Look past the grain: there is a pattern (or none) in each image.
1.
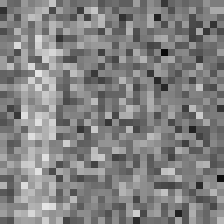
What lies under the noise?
one band of columns
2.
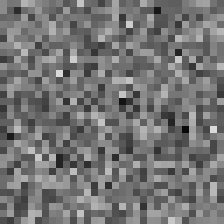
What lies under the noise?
only noise
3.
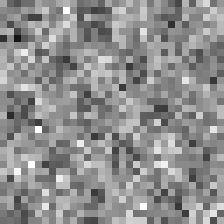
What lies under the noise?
a checkerboard
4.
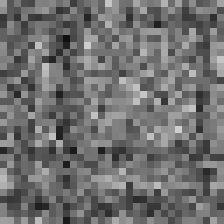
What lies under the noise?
bands of rows crossing bands of columns
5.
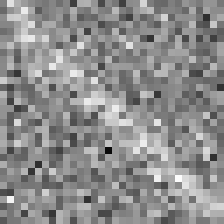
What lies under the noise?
a diagonal band
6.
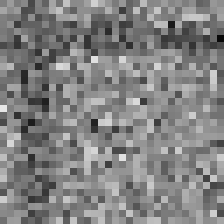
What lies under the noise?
bands of rows crossing bands of columns
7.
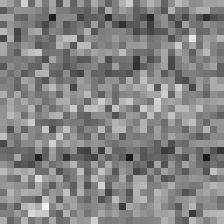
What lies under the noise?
bands of rows
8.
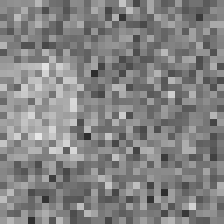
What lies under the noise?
one block
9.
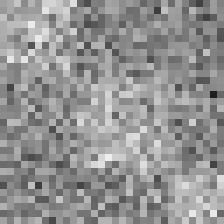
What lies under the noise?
blocks along the diagonal
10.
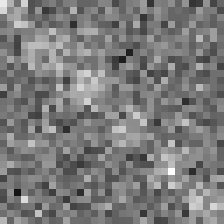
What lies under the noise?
blocks along the diagonal
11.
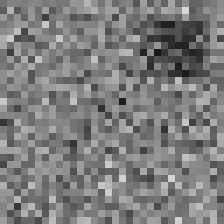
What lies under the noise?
one block
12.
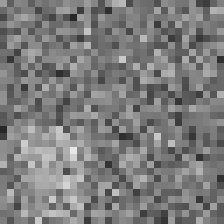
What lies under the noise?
one block
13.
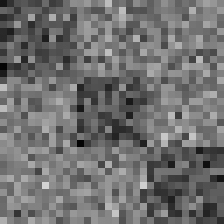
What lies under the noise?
blocks along the diagonal
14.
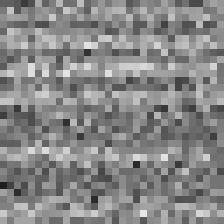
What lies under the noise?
bands of rows
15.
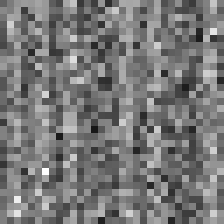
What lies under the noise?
bands of columns
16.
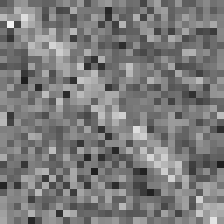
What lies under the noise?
a diagonal band
